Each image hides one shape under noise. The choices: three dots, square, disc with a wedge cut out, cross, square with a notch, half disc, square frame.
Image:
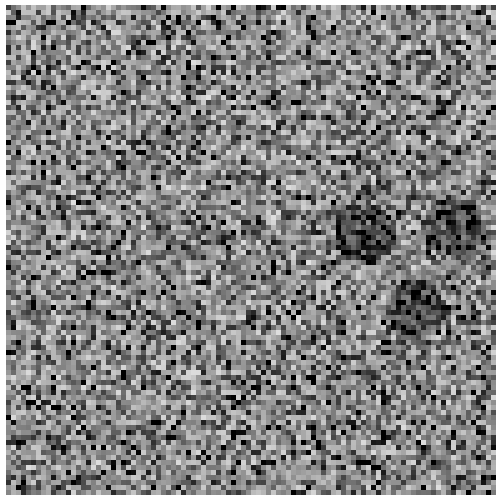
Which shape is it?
three dots
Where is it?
middle right
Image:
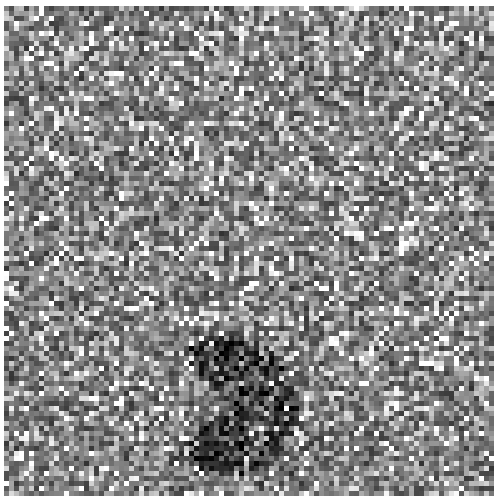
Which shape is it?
disc with a wedge cut out
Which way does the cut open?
left
